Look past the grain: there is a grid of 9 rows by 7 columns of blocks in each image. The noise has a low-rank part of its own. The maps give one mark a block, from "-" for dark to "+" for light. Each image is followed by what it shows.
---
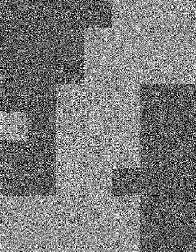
----+++
---++++
---++++
--+++--
+-+++--
--+++--
--++---
+++++--
+++++--
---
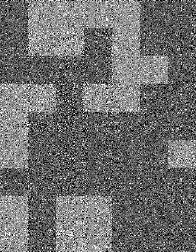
-++++--
-++-+--
----++-
++-++--
+------
+-----+
-------
+-++---
+-++---
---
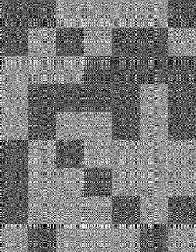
--++++-
-+-+--+
+++----
+----+-
+-++-+-
-+-++++
-++-+++
-+++-+-
+-+++-+
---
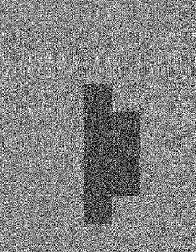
+++++++
+++++++
+++++++
+++-+++
+++--++
+++--++
+++--++
+++-+++
+++++++
